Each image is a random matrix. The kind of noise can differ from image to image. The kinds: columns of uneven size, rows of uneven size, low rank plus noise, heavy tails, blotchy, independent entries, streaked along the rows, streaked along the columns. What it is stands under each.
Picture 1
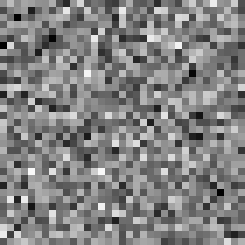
independent entries
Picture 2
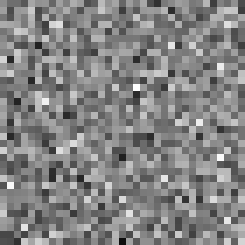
independent entries
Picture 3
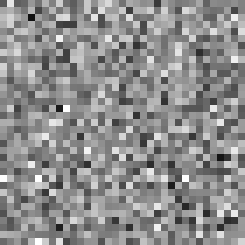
independent entries
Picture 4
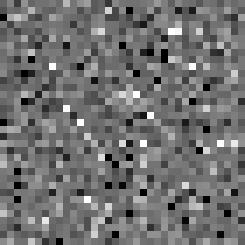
heavy tails
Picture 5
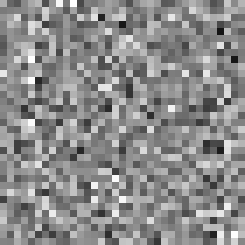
low rank plus noise
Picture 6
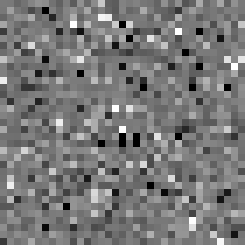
heavy tails
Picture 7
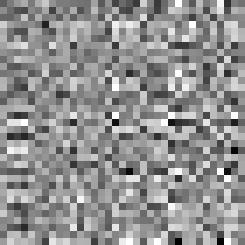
low rank plus noise
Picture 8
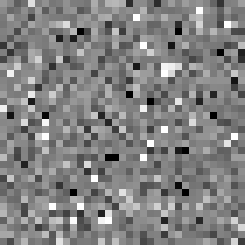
heavy tails
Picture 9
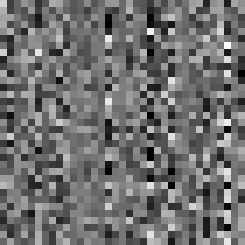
columns of uneven size
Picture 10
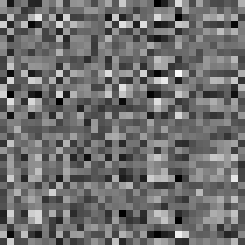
low rank plus noise
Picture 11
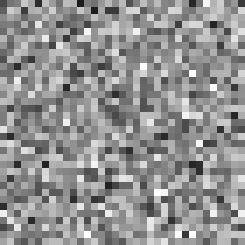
independent entries
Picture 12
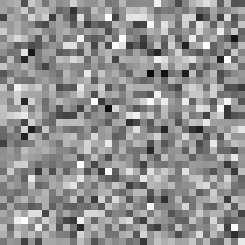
low rank plus noise
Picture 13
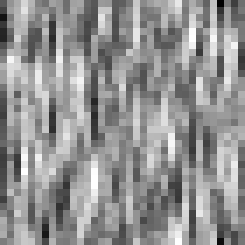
streaked along the columns
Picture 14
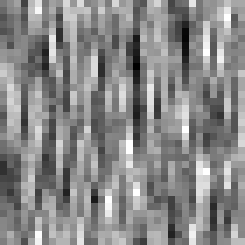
streaked along the columns
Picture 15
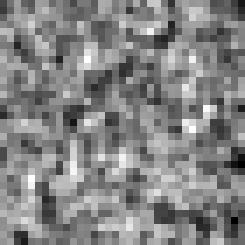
blotchy
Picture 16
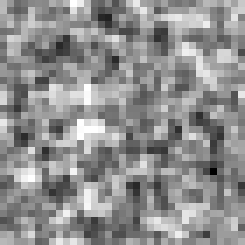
blotchy
